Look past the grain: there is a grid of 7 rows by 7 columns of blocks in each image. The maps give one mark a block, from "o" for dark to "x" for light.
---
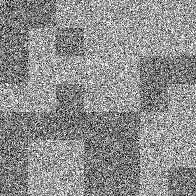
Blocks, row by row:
o o x x x x x
o x o x x x x
o x x x x o o
x x o x x o x
o o o o o x x
o x x o o x x
o x x o o x o
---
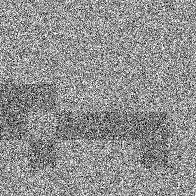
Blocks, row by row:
x x x x x x x
x x x x x x x
x x x x x x x
o o x x x x x
o x o o o o x
x o x x x o x
x x x x x x x
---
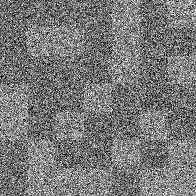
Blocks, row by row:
o o o o x o x
o x x o x o o
o o o o x o x
x o o x o o o
x o x o o x o
o x o o x o x
o x x x o x x
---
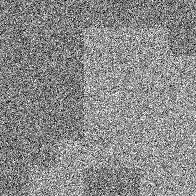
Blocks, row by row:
o o o o o o o
o o o x x x o
o o o x x x x
o o o x x x x
o o o x x x x
o o x x x x x
o x x o o x x
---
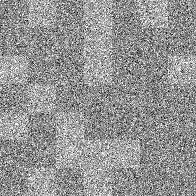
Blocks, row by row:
o x o x o x o
o o o x o o o
x o o x o o x
o x o o o o o
x o x o o o o
o o x x x o o
o x o x o o o
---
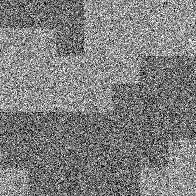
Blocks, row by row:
o o o x x x x
x x o x x x x
x x x x x o o
x x x x o o o
o o o o o o o
o o o o o o x
x o o o o x x
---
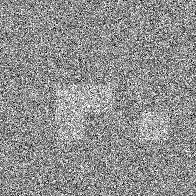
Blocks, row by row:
o o o o o o o
o o o o o o o
o o o o o o o
o o x x o o o
o o x o o x o
o o o o o o o
o o o o o o o
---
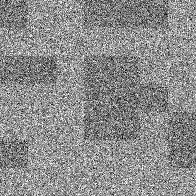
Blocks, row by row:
o x x o o o x
x x x x x x x
o o x o o x x
x x x o o o x
x x x o o x o
o x x x x x o
x x x x x x x
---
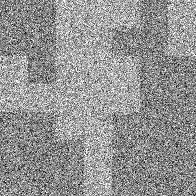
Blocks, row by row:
o o x x x o x
o o x x o o x
x o x x x o o
x x x x x o o
o o x x o o o
o o o x o o o
o o o x o o o
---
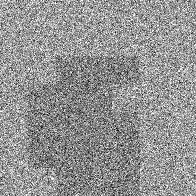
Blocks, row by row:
x x x x x x x
x x x x x x x
x x o o o x x
x o o o x x x
x o o o o x x
x o o o o x x
x x o o o x x
